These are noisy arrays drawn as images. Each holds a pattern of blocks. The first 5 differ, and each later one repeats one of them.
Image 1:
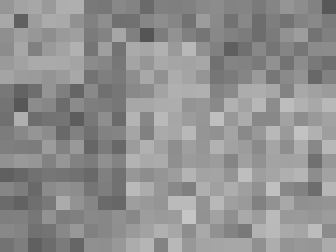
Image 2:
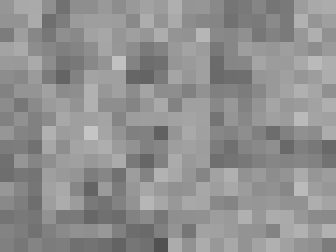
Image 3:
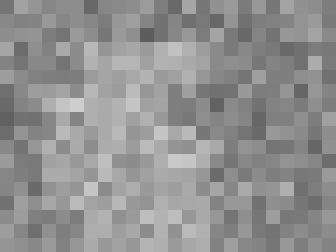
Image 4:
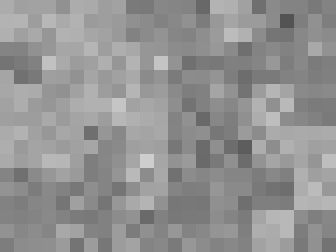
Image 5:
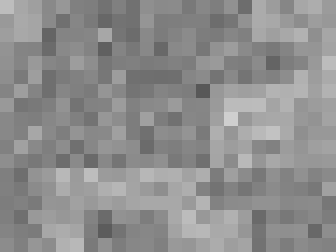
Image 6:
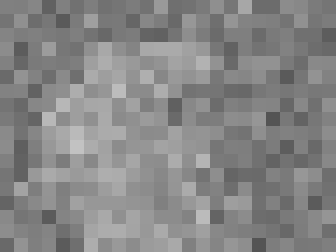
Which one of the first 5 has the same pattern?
3
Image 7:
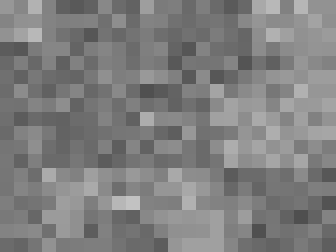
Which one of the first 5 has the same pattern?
5
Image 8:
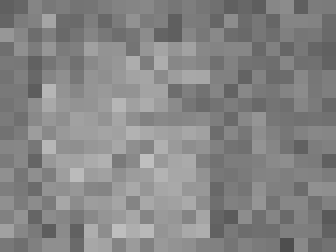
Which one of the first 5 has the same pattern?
3
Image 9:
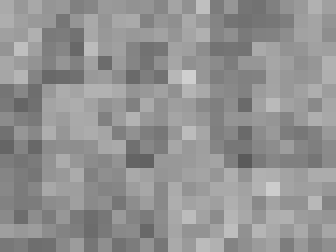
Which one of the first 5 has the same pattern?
2
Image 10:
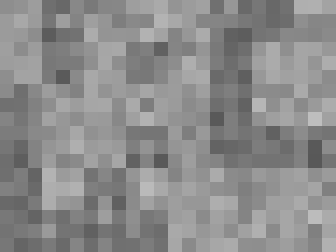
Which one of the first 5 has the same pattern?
2
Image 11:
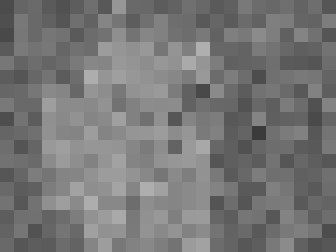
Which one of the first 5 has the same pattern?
3
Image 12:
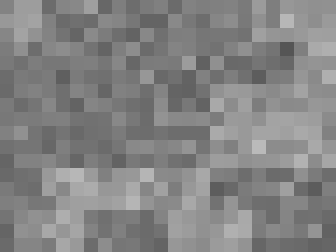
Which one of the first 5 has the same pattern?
5
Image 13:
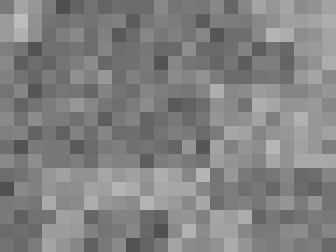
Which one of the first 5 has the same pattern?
5
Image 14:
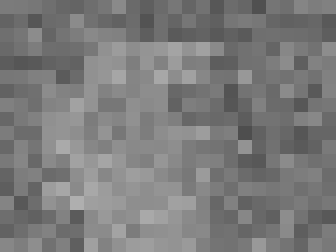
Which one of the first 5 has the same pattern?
3
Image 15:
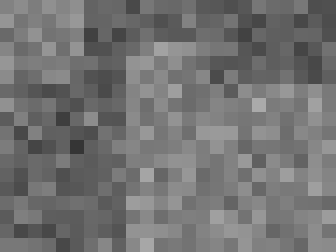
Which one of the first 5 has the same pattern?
1
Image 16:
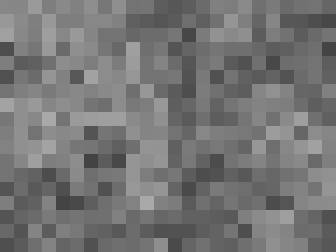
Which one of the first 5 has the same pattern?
4
